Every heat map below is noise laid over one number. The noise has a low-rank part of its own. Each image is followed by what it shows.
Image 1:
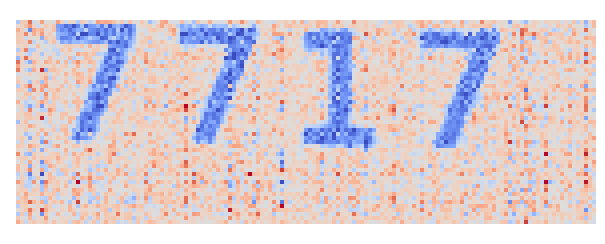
7717
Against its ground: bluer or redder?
bluer
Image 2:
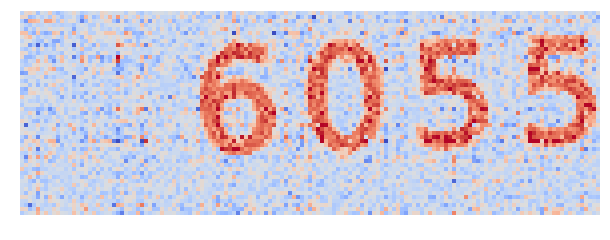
6055
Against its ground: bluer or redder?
redder
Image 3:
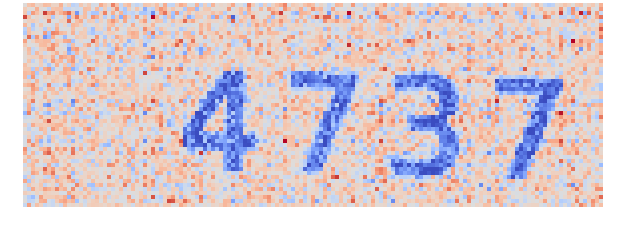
4737
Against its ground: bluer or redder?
bluer
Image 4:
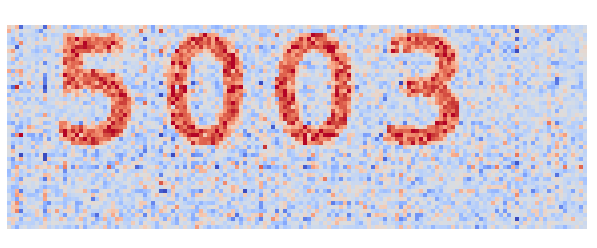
5003
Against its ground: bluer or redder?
redder
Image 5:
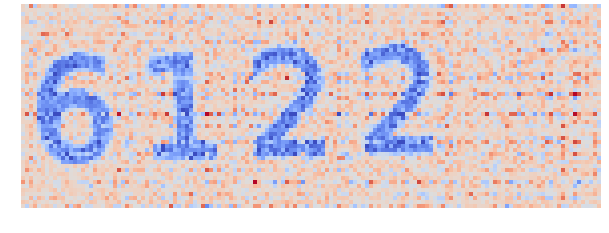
6122
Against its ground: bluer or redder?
bluer
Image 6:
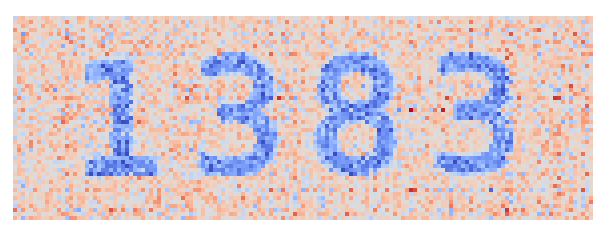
1383
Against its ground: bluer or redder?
bluer
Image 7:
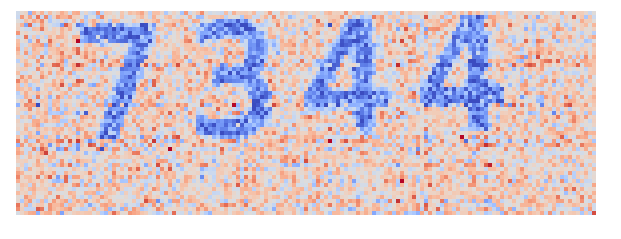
7344
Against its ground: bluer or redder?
bluer
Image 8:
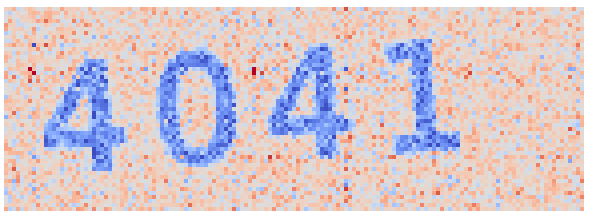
4041
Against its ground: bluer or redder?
bluer
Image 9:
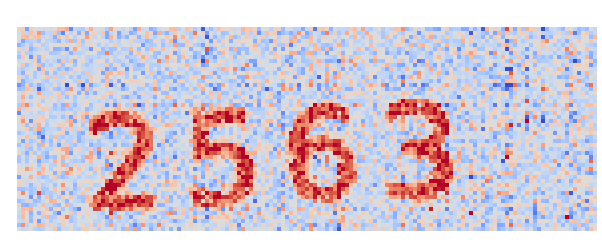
2563
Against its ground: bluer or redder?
redder
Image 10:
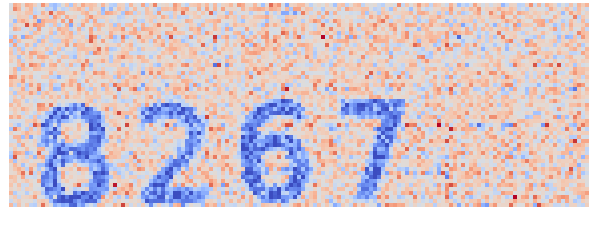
8267
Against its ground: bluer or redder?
bluer
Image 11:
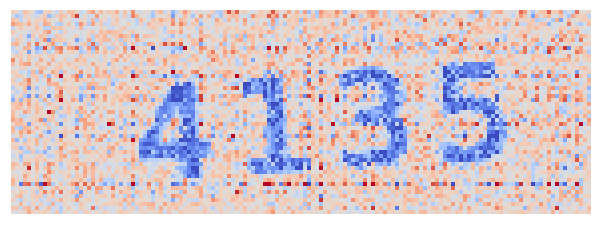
4135
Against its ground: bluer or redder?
bluer
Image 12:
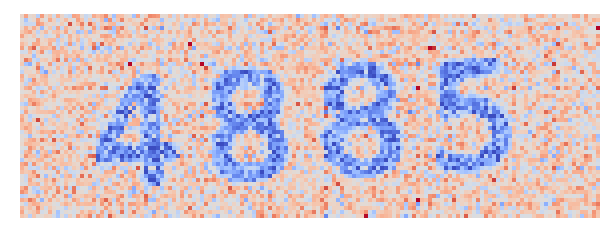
4885
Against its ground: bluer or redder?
bluer
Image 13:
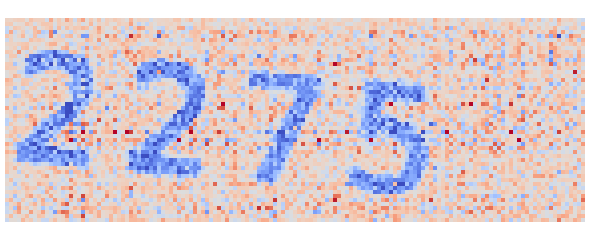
2275
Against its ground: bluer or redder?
bluer
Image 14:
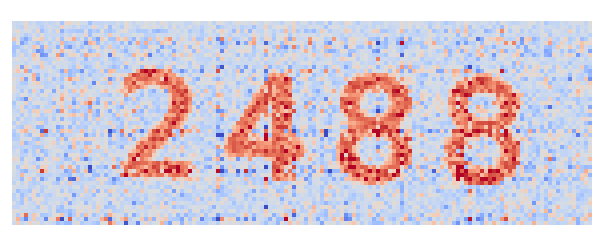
2488
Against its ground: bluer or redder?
redder
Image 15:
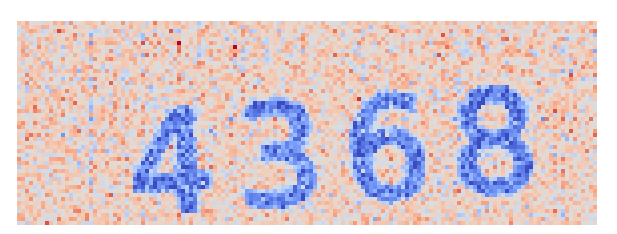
4368
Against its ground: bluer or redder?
bluer
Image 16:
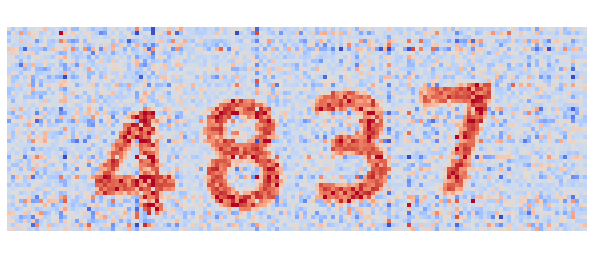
4837
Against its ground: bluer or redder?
redder
